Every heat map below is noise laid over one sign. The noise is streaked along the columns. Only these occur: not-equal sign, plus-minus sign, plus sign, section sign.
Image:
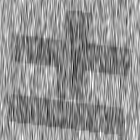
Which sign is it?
plus-minus sign
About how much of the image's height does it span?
nearly all
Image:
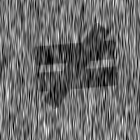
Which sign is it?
not-equal sign
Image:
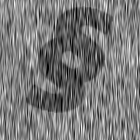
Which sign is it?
section sign
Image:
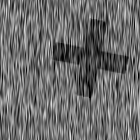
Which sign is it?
plus sign
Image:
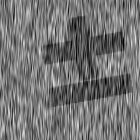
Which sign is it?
plus-minus sign
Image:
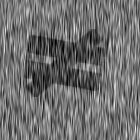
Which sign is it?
not-equal sign
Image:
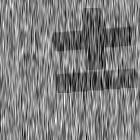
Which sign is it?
plus-minus sign
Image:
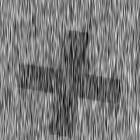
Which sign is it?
plus sign
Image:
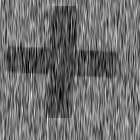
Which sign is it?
plus sign
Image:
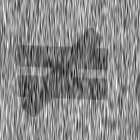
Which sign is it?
not-equal sign
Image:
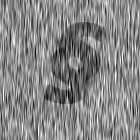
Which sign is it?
section sign
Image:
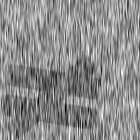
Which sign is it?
not-equal sign
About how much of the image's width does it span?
two thirds
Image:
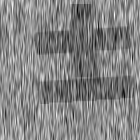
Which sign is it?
plus-minus sign
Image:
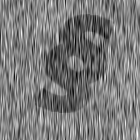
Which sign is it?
section sign
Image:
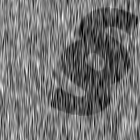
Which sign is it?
section sign
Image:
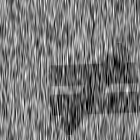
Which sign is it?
not-equal sign
